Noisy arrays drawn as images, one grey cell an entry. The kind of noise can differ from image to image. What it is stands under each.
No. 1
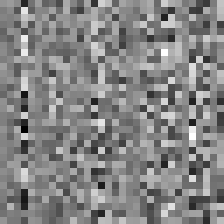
columns of uneven size
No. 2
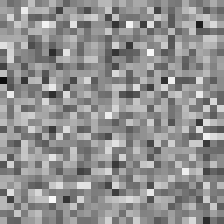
low rank plus noise
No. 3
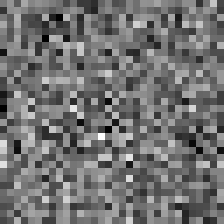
low rank plus noise
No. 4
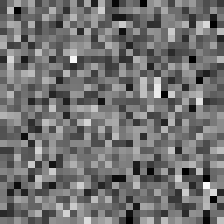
independent entries
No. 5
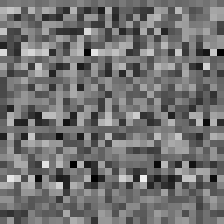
rows of uneven size
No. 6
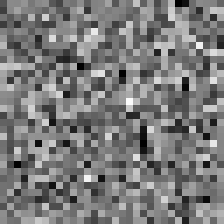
independent entries
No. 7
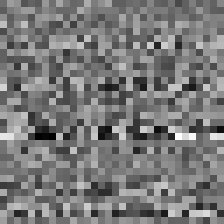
rows of uneven size
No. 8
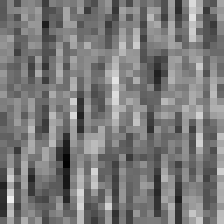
streaked along the columns
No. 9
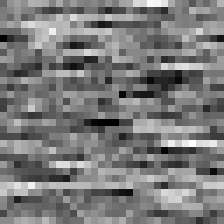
streaked along the rows
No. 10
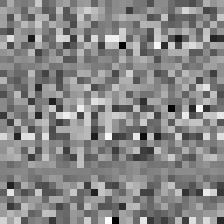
rows of uneven size
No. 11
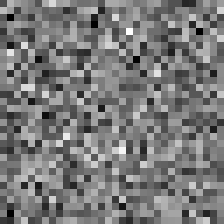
independent entries
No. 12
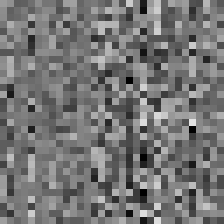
columns of uneven size
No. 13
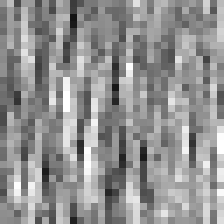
streaked along the columns
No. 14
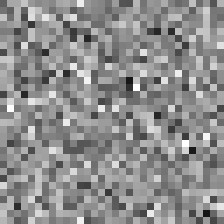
independent entries
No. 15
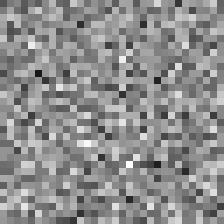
independent entries
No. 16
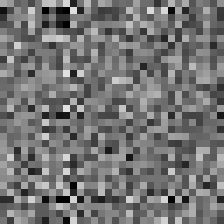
low rank plus noise
